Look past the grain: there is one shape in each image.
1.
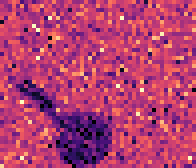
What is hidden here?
dark lollipop
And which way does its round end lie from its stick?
down and right
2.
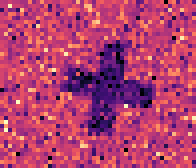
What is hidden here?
dark cross
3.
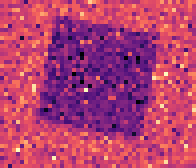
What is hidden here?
dark square
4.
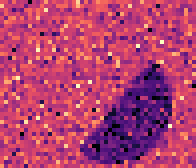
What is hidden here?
dark half disc
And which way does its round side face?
down and right
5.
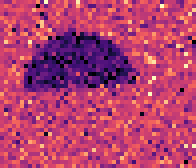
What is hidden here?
dark half disc
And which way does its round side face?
up
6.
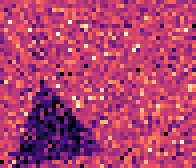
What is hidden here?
dark triangle
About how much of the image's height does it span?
half
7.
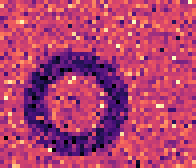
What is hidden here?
dark ring
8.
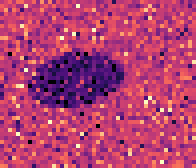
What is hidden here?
dark ellipse
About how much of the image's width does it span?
half
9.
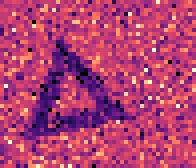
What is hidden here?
dark triangle frame
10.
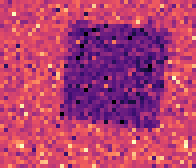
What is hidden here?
dark square
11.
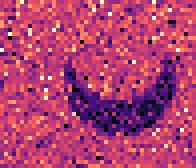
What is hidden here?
dark crescent
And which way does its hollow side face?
up
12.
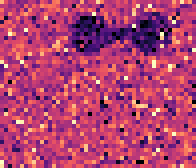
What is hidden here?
dark dumbbell
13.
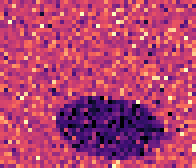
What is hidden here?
dark ellipse
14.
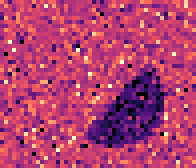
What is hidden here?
dark half disc
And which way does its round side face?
down and right
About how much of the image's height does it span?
half
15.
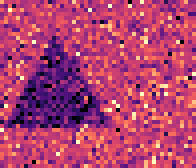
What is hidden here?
dark triangle
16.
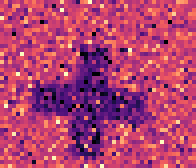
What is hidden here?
dark cross
